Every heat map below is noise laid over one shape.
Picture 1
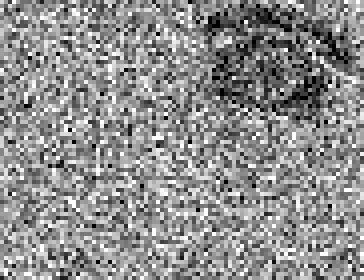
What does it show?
dark telephone, top right
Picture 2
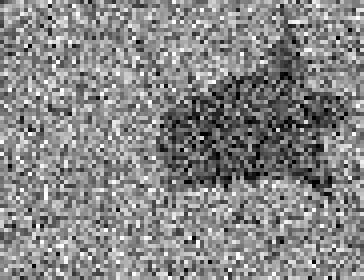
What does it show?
dark bell
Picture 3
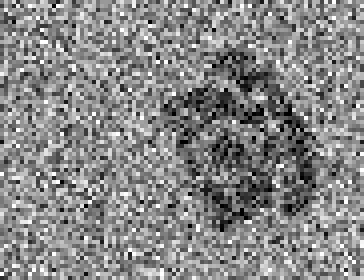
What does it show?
dark telephone
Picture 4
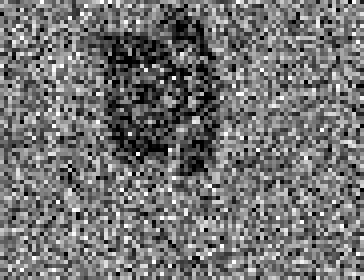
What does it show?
dark telephone
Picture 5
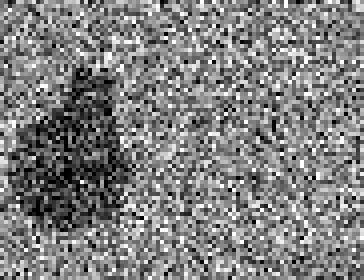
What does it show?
dark light bulb
